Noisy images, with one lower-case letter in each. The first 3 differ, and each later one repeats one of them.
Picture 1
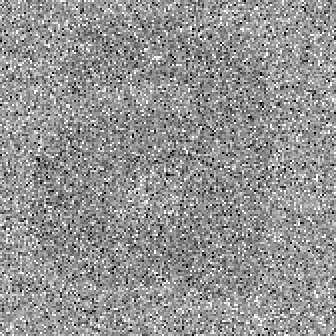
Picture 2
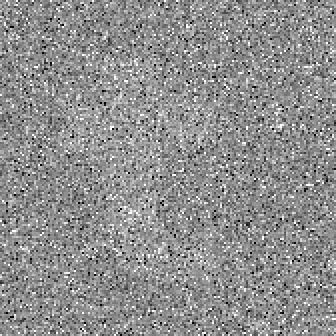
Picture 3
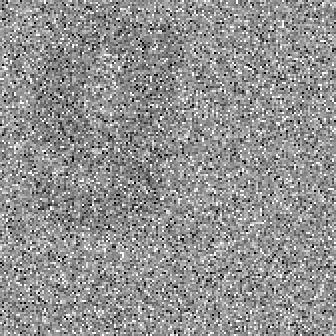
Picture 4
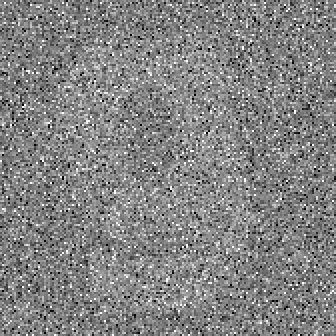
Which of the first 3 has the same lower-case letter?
3
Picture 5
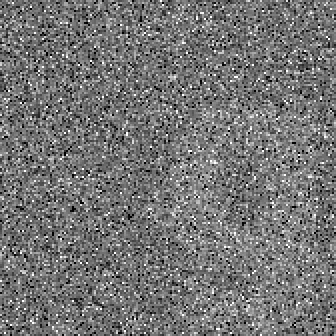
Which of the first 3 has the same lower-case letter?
3
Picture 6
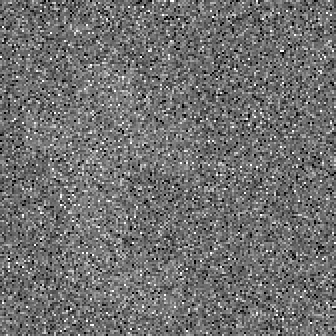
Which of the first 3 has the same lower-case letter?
2
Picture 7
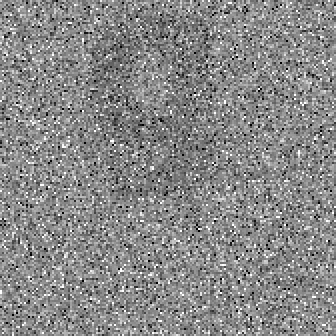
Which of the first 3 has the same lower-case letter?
3
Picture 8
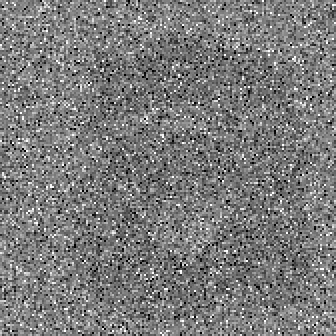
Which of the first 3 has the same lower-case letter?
1
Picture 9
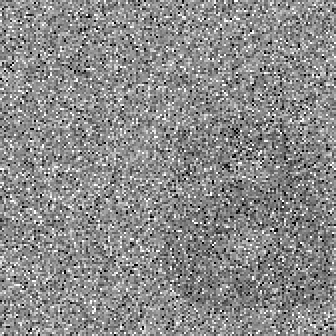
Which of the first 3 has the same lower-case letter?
1
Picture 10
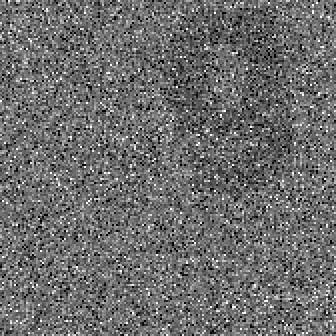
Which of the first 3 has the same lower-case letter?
3
